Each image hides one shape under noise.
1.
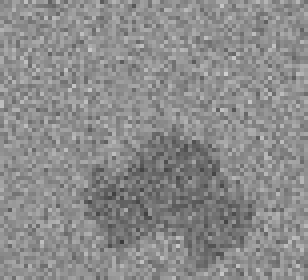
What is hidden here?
dark car
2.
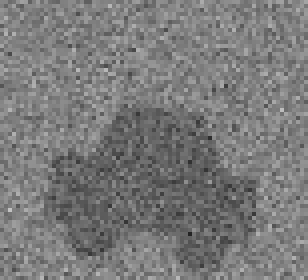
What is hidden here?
dark car
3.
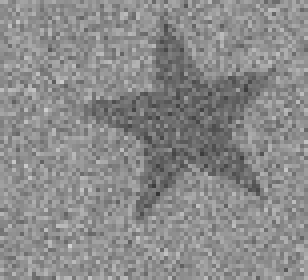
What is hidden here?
dark star
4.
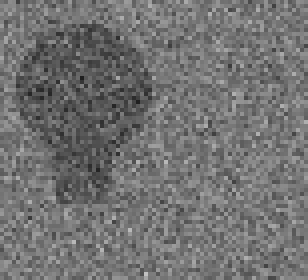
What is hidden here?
dark light bulb
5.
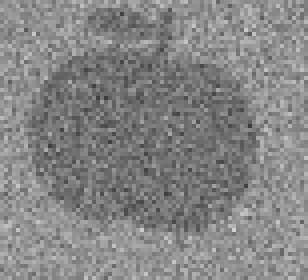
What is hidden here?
dark apple
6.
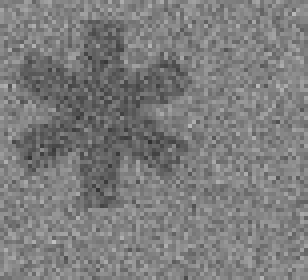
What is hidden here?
dark asterisk
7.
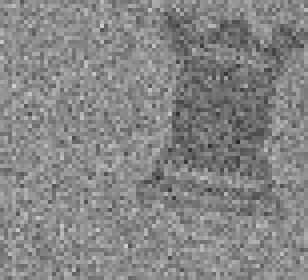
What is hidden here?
dark chess rook
